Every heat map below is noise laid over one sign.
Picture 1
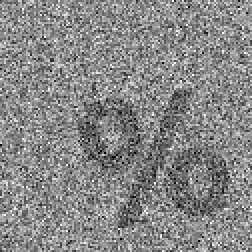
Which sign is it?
percent sign
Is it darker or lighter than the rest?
darker
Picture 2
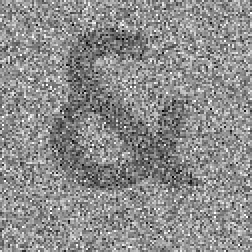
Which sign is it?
ampersand
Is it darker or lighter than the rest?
darker
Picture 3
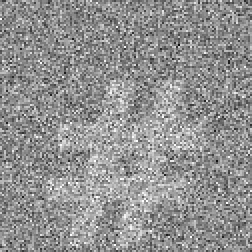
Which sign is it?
hash sign
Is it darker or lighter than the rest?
lighter
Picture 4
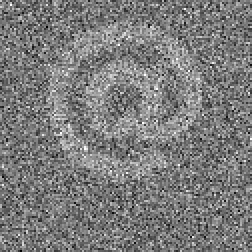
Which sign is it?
at sign
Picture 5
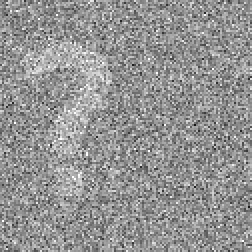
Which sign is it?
question mark
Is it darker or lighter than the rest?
lighter
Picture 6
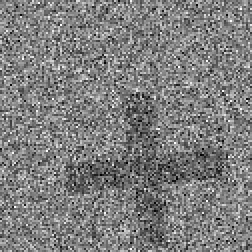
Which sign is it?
plus sign
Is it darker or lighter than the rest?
darker
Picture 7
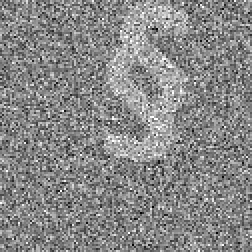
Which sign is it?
section sign
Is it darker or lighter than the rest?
lighter
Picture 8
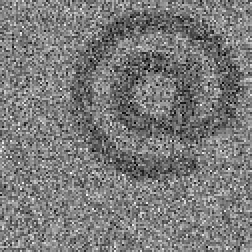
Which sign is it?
at sign
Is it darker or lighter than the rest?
darker
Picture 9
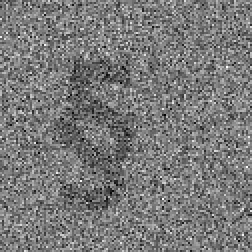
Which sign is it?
section sign
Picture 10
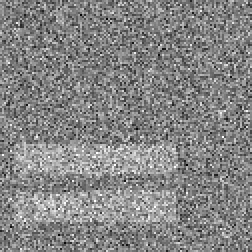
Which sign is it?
equals sign
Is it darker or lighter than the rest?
lighter
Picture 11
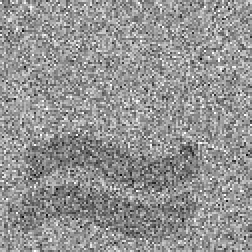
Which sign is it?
approximately sign
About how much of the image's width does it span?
two thirds
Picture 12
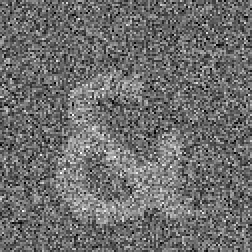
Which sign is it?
ampersand
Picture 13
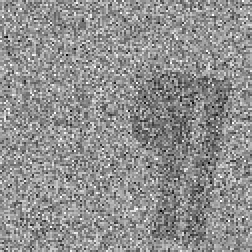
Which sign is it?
pilcrow
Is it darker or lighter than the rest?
darker
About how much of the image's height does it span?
two thirds
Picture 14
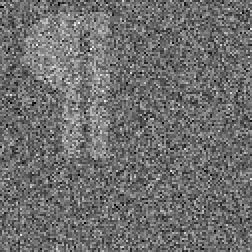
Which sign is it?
pilcrow
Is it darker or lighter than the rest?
lighter
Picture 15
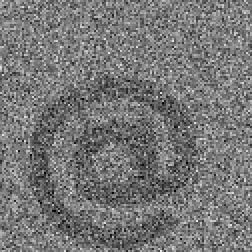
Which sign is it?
at sign
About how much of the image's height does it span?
two thirds
